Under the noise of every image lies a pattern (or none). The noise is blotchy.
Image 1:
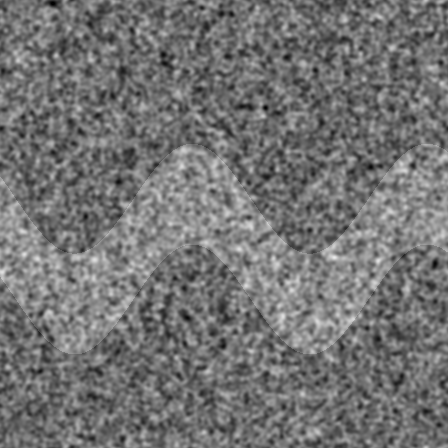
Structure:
a wavy band
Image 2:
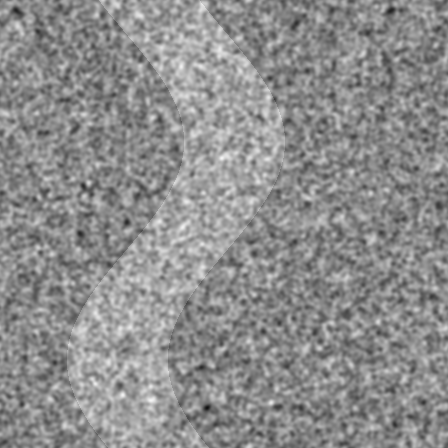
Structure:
a wavy band
